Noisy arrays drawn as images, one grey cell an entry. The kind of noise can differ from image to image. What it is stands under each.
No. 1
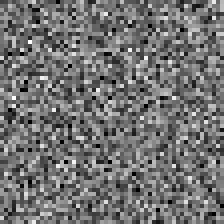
independent entries
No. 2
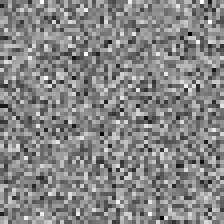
independent entries
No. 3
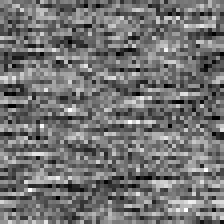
streaked along the rows
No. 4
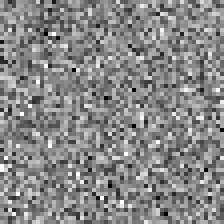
independent entries
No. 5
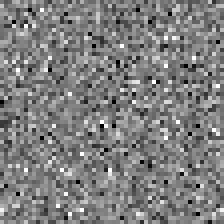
heavy tails
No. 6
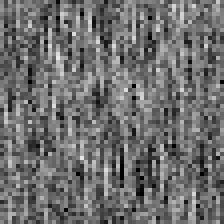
streaked along the columns
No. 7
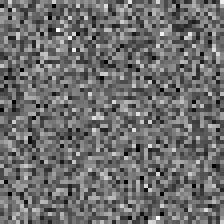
independent entries
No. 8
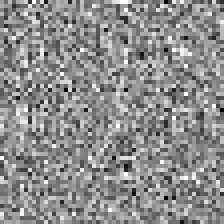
low rank plus noise
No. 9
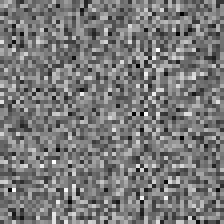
low rank plus noise
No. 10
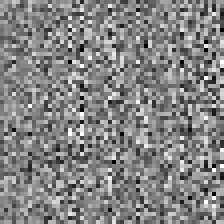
columns of uneven size
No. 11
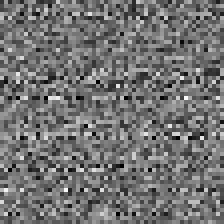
rows of uneven size
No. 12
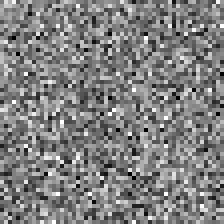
independent entries
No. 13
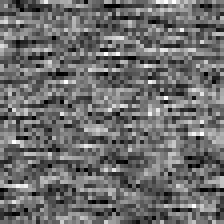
streaked along the rows
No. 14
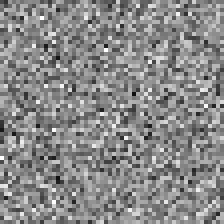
independent entries
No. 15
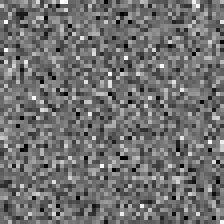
heavy tails
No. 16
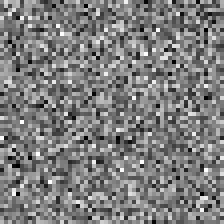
independent entries
